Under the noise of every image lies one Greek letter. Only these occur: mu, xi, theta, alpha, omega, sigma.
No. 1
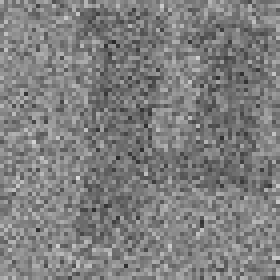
mu
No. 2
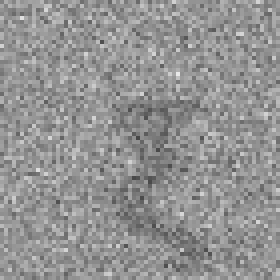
xi
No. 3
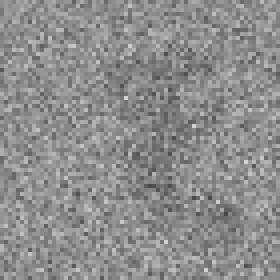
xi
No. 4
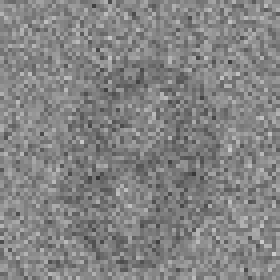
theta
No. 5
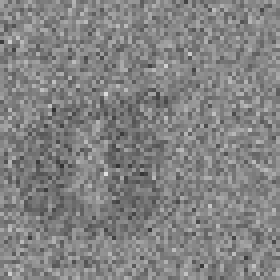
sigma
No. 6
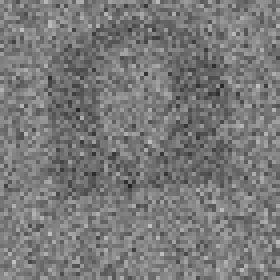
omega
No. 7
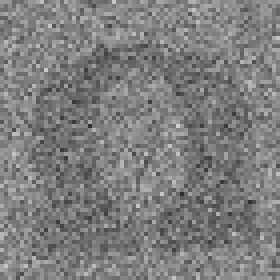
omega
